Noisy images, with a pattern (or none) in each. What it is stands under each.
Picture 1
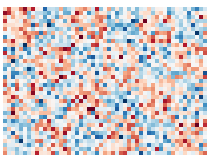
a checkerboard
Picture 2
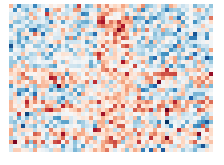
bands of rows crossing bands of columns
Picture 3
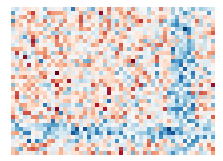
bands of rows crossing bands of columns
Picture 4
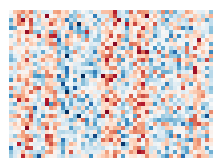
bands of columns
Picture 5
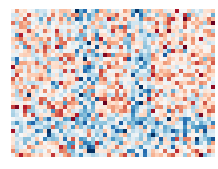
bands of rows crossing bands of columns
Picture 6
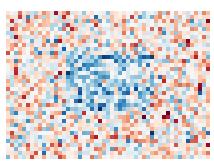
one block
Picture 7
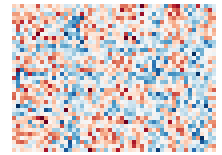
bands of rows crossing bands of columns
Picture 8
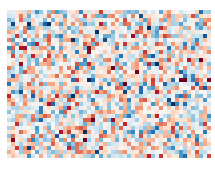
only noise
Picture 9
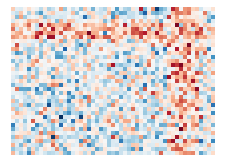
bands of rows crossing bands of columns
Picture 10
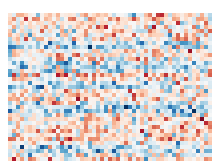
bands of rows
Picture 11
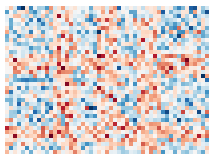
bands of rows crossing bands of columns
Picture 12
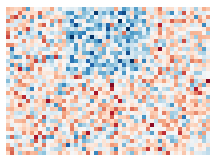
one block
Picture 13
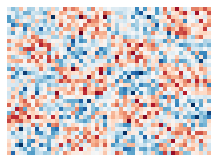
a checkerboard
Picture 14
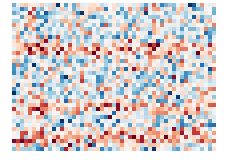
bands of rows
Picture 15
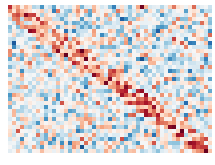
a diagonal band
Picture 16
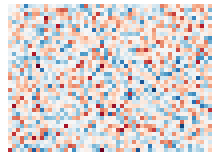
only noise
